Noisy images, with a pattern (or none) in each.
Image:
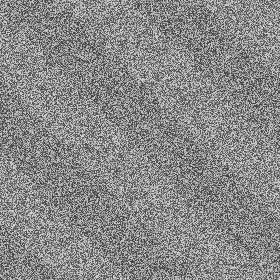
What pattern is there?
diagonal stripes
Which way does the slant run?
top left to bottom right
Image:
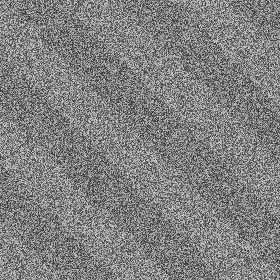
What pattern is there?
diagonal stripes
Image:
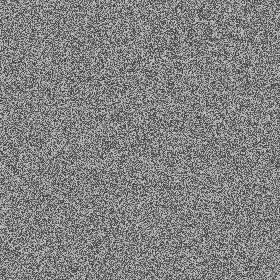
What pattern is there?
only noise
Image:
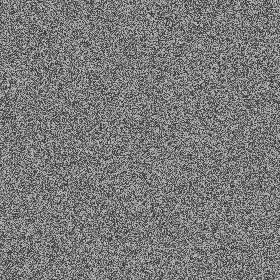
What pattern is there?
only noise
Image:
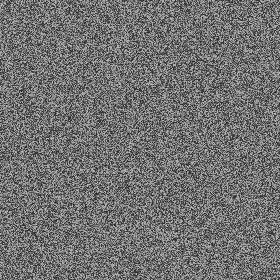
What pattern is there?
only noise
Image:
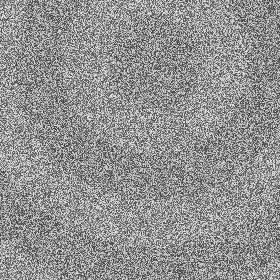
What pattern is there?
rings round one point
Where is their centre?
top middle
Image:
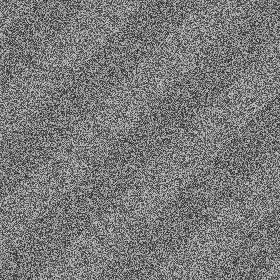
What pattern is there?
diagonal stripes
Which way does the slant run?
bottom left to top right
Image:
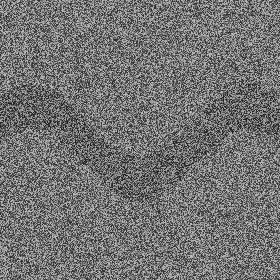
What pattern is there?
a wavy band
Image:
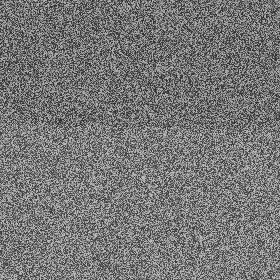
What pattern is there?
a sharp edge
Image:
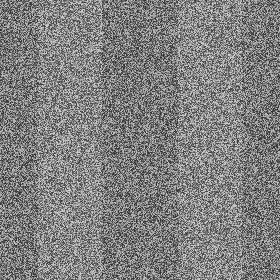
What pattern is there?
vertical stripes
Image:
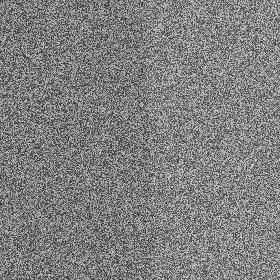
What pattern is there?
a sharp edge
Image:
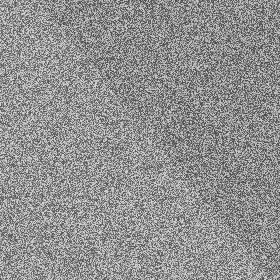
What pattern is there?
a sharp edge
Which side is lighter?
bottom left
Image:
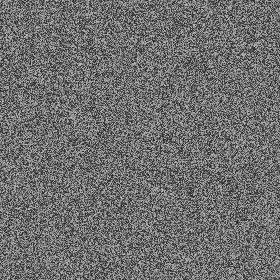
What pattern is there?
only noise
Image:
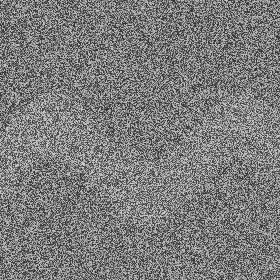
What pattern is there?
a wavy band
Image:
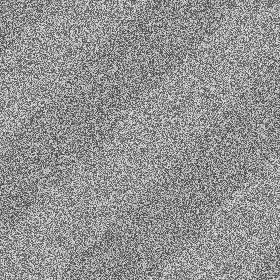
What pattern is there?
diagonal stripes
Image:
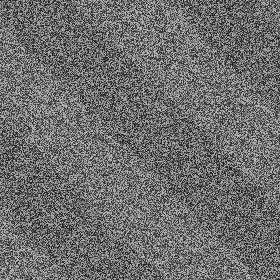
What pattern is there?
diagonal stripes
